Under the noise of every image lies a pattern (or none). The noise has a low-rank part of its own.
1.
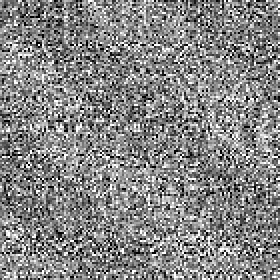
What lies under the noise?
diagonal stripes
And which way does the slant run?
top left to bottom right
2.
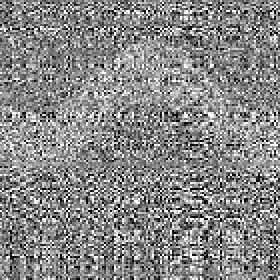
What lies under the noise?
a wavy band
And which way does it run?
left to right
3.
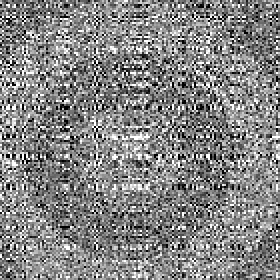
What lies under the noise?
rings round one point
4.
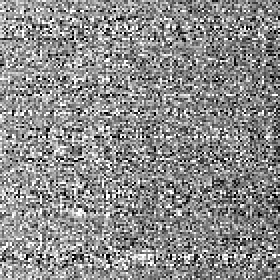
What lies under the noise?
a smooth slope
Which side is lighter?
left
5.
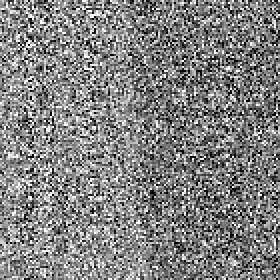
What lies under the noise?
a sharp edge
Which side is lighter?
left
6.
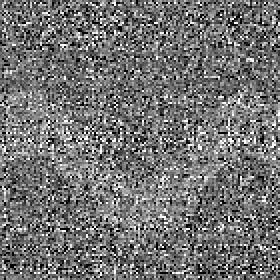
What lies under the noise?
a wavy band
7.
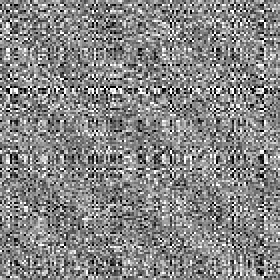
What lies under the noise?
diagonal stripes
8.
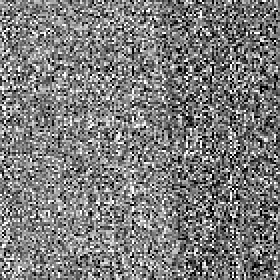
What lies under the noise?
a sharp edge
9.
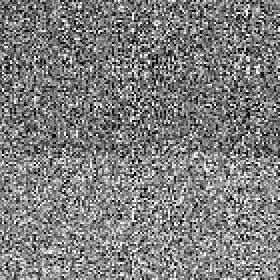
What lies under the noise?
a sharp edge
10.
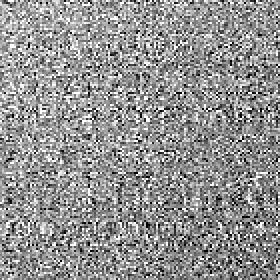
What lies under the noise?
a smooth slope
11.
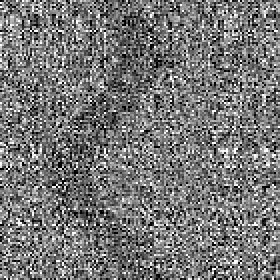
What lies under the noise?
a wavy band
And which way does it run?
top to bottom
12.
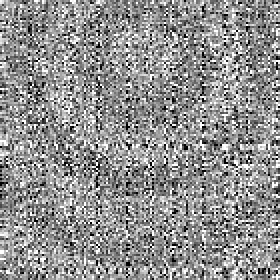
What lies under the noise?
rings round one point
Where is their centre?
top middle
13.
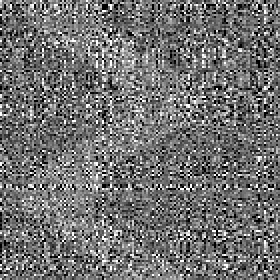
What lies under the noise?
a wavy band
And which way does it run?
top to bottom
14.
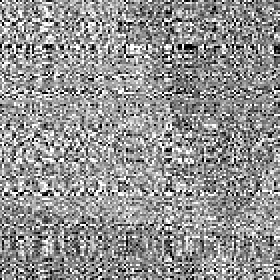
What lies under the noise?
spokes from one point
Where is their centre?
bottom right
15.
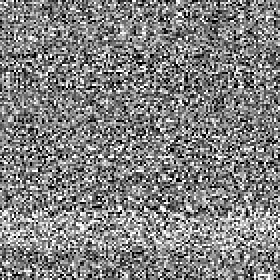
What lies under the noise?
one horizontal stripe
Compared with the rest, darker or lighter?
lighter
